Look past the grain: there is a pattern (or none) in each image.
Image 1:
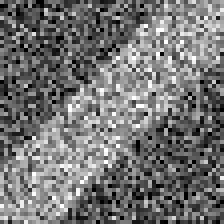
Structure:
a diagonal band
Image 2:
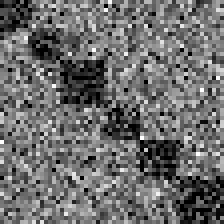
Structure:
blocks along the diagonal
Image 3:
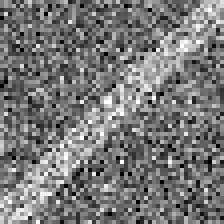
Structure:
a diagonal band
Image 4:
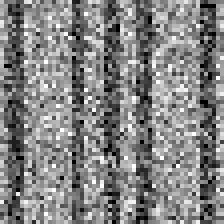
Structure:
bands of columns
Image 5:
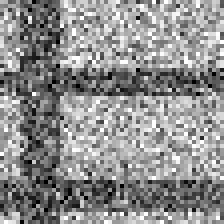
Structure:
bands of rows crossing bands of columns
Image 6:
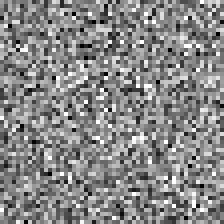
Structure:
only noise
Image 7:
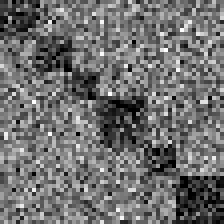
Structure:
blocks along the diagonal
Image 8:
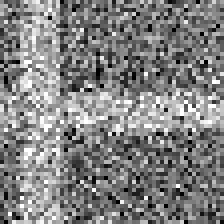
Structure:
bands of rows crossing bands of columns
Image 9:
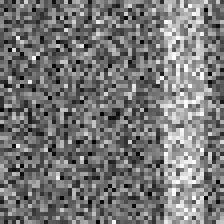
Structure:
one band of columns
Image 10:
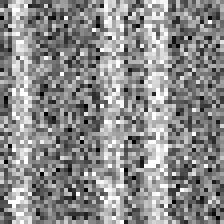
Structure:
bands of columns
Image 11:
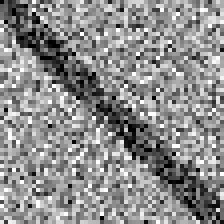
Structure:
a diagonal band
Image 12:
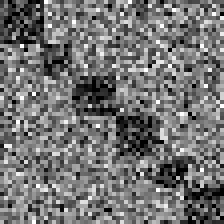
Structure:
blocks along the diagonal
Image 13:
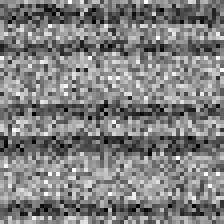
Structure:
bands of rows
